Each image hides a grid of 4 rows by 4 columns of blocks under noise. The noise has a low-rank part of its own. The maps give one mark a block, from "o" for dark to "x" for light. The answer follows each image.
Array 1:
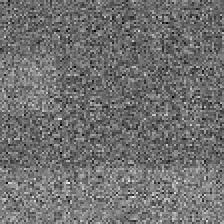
o o o o
x o o o
o o o o
x x x x
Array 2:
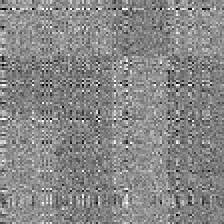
x x o x
o o x o
x o x o
x o x o
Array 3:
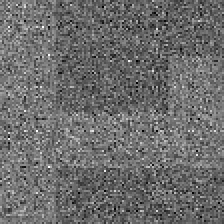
x o o o
x o o x
x x x x
x o o o
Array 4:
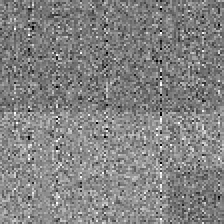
o o o o
o o o o
x x x x
x x x o
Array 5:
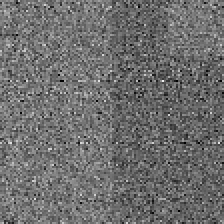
x x o x
x x o o
x x o o
x x o o
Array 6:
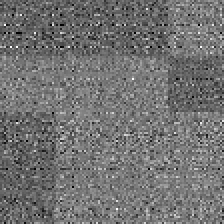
o o o x
x x x o
o x x x
o x x x
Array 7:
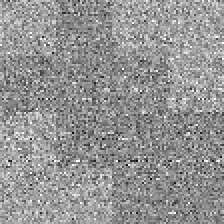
x o x x
o o o x
x o o o
x x o o
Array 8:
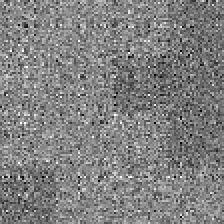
x x x o
x x o o
x x x o
o x x x
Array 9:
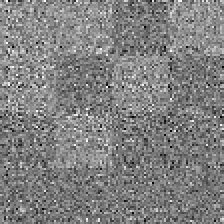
x x o x
x o x o
o x o o
o o o o
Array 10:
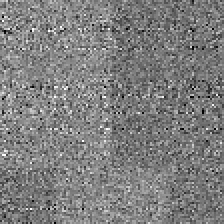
x x o o
x x o o
x x o o
o x x o
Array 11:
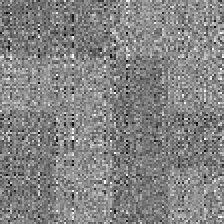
o o x x
x x o x
o x o o
o x o x
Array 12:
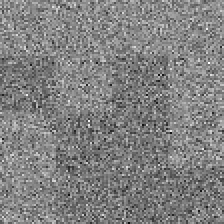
x x x x
o x o x
x o o x
x o o o
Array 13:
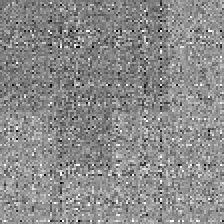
o o o x
o o o x
x o x x
x x x x
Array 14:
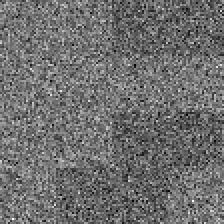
x x o o
x x x x
x x o o
x o o x
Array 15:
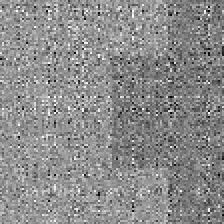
x x x o
x x o o
x x o o
x x x o
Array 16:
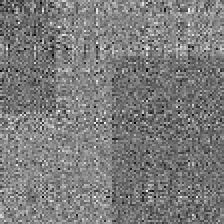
o x x x
o x o o
x x o o
x x o o
